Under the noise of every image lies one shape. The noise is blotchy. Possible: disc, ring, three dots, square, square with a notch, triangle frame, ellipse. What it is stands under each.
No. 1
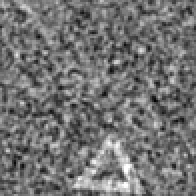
triangle frame
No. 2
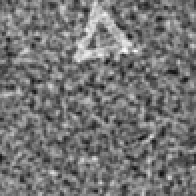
triangle frame
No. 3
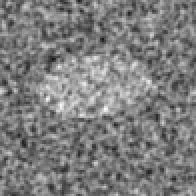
ellipse
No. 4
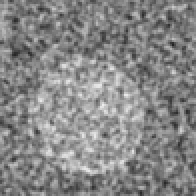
disc
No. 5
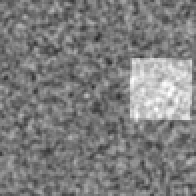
square
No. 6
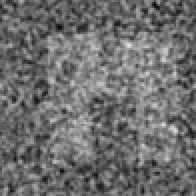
square with a notch
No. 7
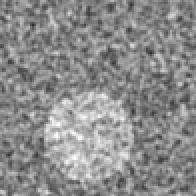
disc
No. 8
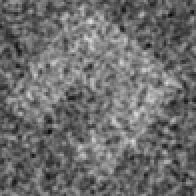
square with a notch
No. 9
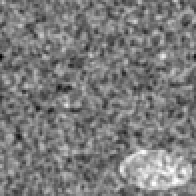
ellipse
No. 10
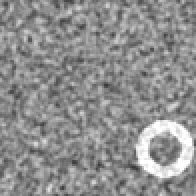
ring
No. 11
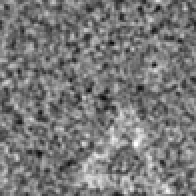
triangle frame
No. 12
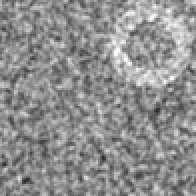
ring
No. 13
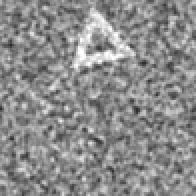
triangle frame
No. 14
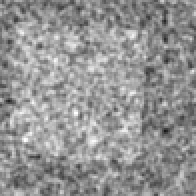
square
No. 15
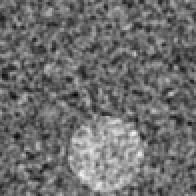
disc
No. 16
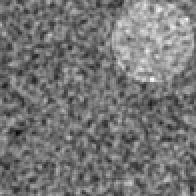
disc
